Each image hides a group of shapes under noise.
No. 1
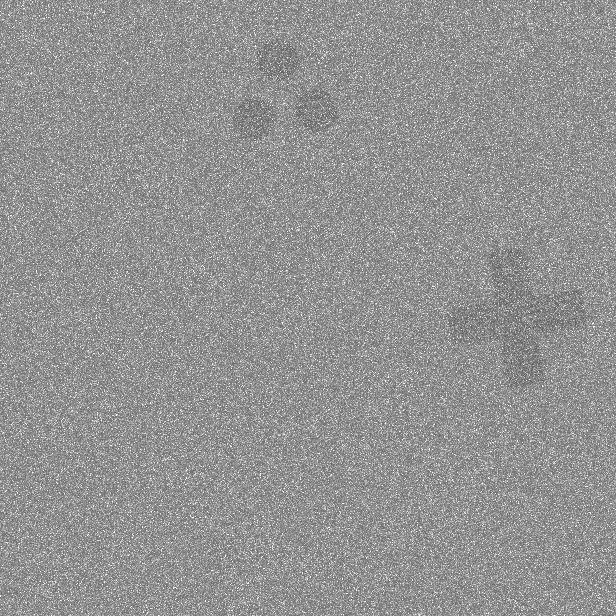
top middle: dark three dots; middle right: dark cross
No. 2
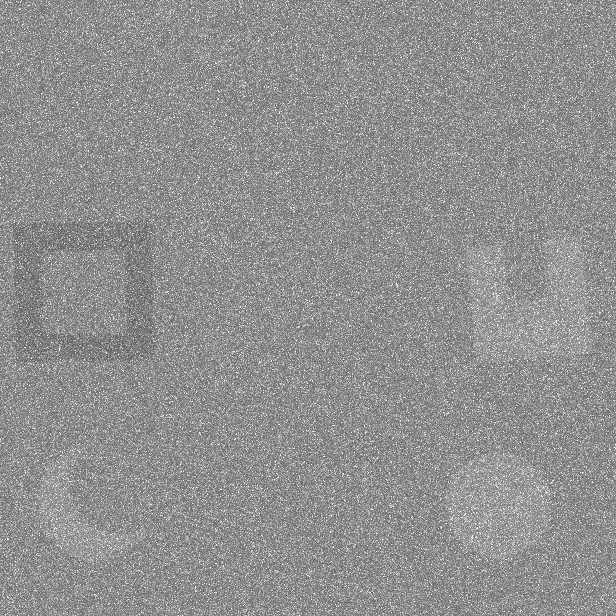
middle left: dark square frame; middle right: light square with a notch; bottom left: light crescent; bottom right: light disc
